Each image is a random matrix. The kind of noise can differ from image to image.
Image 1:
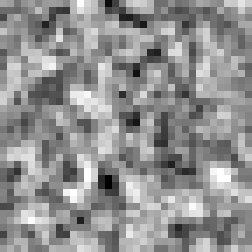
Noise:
blotchy
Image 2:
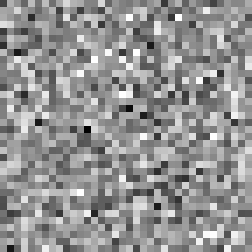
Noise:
independent entries
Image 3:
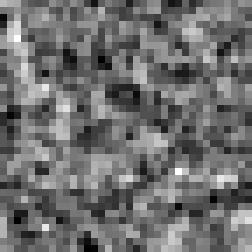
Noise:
blotchy
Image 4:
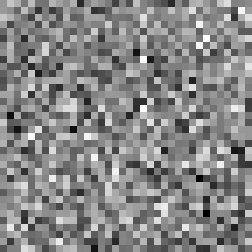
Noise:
independent entries
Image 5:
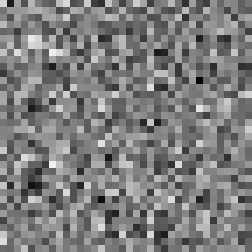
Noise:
low rank plus noise
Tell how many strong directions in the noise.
three or four
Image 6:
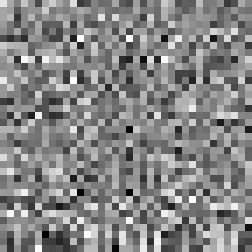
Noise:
low rank plus noise
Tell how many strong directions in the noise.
two
